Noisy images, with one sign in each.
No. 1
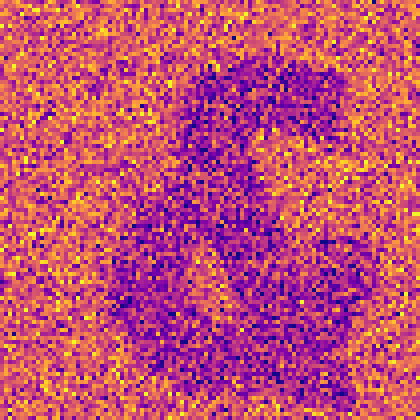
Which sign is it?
ampersand
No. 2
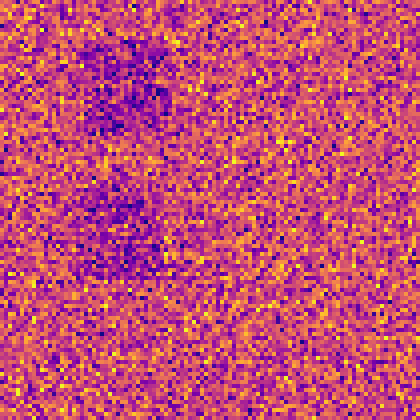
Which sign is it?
colon
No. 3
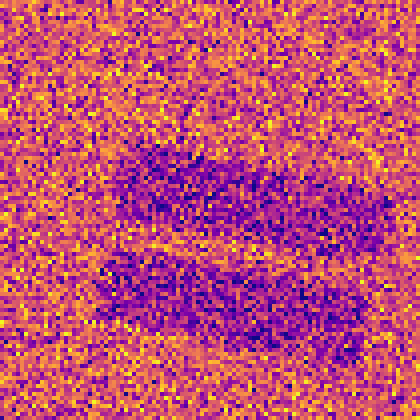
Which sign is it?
equals sign
